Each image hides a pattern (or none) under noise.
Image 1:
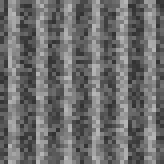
vertical stripes
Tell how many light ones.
6
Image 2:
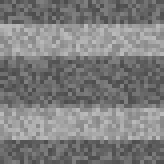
horizontal stripes
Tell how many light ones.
2
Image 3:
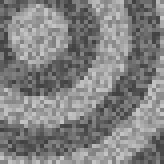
rings round one point
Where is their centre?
top left
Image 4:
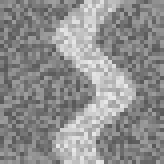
a wavy band
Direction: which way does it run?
top to bottom
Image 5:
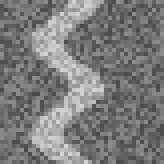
a wavy band
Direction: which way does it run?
top to bottom
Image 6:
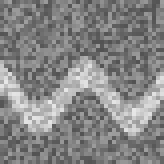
a wavy band
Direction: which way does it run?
left to right
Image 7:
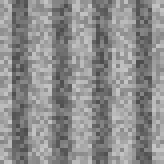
vertical stripes
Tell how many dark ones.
4
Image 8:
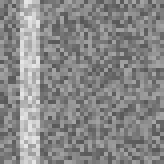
one vertical stripe
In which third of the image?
left
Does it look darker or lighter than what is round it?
lighter
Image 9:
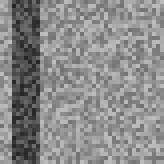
one vertical stripe
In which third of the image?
left
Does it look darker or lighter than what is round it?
darker
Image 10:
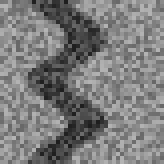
a wavy band
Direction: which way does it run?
top to bottom
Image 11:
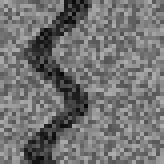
a wavy band
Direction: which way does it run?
top to bottom
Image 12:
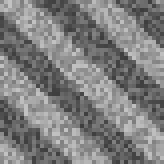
diagonal stripes
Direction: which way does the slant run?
top left to bottom right
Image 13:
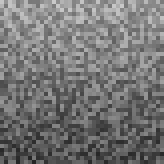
a smooth slope
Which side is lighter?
top
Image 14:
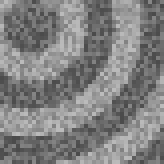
rings round one point
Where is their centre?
top left
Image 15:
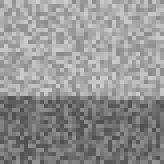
a sharp edge
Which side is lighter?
top
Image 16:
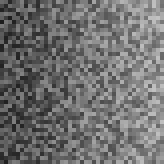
a smooth slope
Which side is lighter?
right
